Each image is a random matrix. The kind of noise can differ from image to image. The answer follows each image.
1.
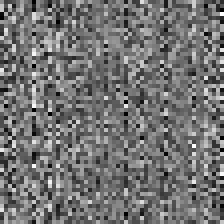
columns of uneven size
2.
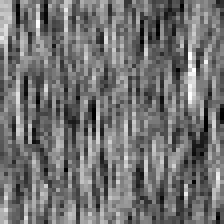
streaked along the columns
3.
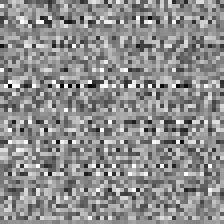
rows of uneven size
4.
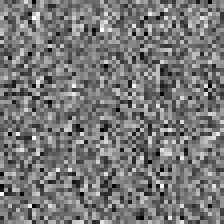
low rank plus noise
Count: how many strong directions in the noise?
five to eight
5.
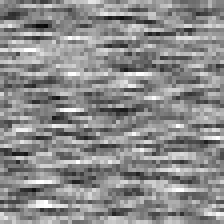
streaked along the rows
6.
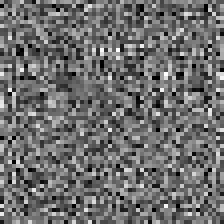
low rank plus noise
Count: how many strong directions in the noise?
three or four
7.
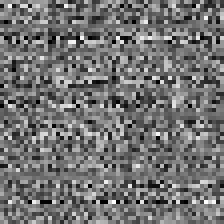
rows of uneven size
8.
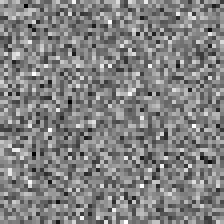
independent entries
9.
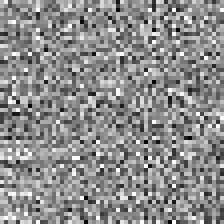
low rank plus noise
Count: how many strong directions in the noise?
three or four
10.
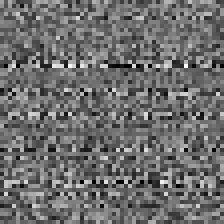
rows of uneven size
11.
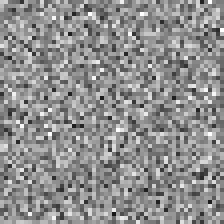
independent entries
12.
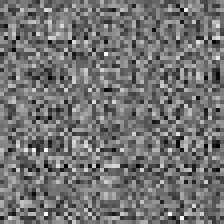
low rank plus noise
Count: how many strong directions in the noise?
two
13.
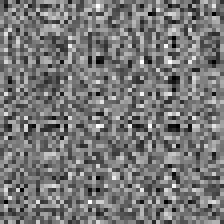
low rank plus noise
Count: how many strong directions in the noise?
two
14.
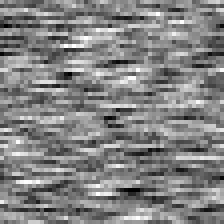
streaked along the rows
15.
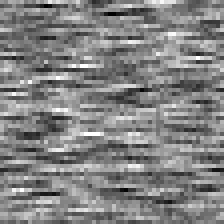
streaked along the rows
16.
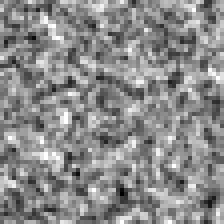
blotchy
